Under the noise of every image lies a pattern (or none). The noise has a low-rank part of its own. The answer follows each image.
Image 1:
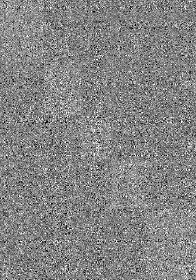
blocks along the diagonal
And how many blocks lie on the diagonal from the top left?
5
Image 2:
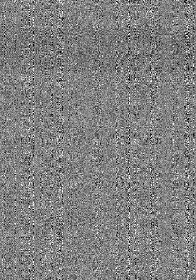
one band of rows
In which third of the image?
top
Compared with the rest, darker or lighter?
darker
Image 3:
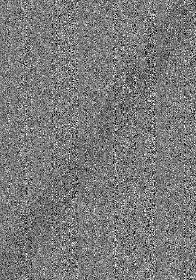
a diagonal band
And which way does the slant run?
bottom left to top right
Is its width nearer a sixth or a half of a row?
a sixth
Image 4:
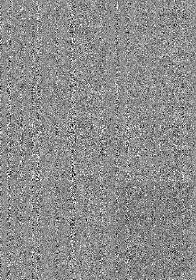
one block
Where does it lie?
bottom right
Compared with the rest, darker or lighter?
darker
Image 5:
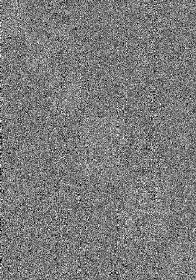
blocks along the diagonal
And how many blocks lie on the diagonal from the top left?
6
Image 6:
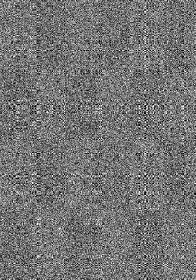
a checkerboard
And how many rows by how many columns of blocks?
4 by 6
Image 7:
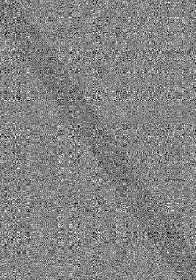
a diagonal band
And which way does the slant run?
top left to bottom right
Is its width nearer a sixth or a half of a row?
a sixth
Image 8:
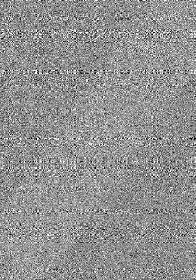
a diagonal band
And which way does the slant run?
bottom left to top right
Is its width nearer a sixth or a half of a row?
a half
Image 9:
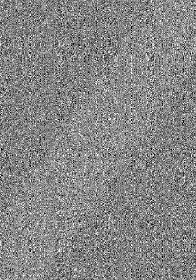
a diagonal band
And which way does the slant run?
bottom left to top right
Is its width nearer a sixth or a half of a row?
a half
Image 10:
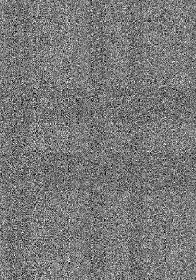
bands of rows crossing bands of columns
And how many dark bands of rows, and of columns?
2 and 3
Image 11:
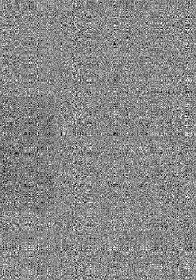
one block
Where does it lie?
middle left
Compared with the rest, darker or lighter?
darker
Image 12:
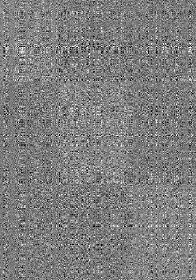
blocks along the diagonal
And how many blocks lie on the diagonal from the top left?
3
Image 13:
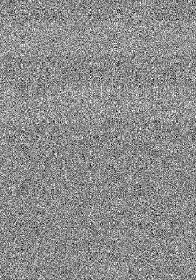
bands of rows
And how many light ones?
2
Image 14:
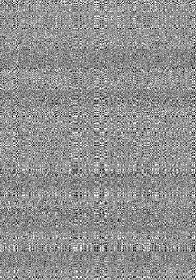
bands of rows
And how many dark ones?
5
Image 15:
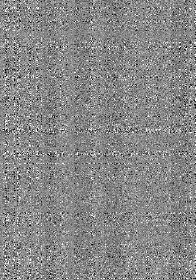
bands of columns
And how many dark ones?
4
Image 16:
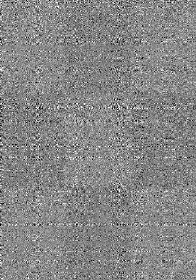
a checkerboard
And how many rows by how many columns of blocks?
3 by 3
